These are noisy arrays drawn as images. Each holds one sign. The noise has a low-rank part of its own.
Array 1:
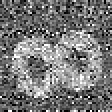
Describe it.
light infinity sign
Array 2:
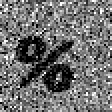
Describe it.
dark percent sign
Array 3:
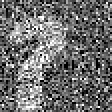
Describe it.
light question mark
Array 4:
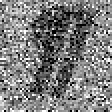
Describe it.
dark pilcrow
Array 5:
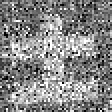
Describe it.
light plus-minus sign
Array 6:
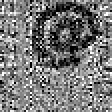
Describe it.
dark at sign
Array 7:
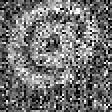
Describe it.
light at sign
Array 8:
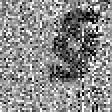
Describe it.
dark section sign
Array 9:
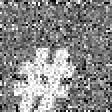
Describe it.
light hash sign
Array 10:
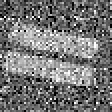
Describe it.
light equals sign
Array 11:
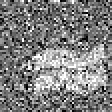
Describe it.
light approximately sign
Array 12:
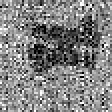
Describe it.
dark not-equal sign
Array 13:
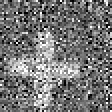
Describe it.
light plus sign
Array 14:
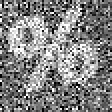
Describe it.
light percent sign
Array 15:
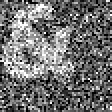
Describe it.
light ampersand
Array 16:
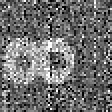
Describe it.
light infinity sign
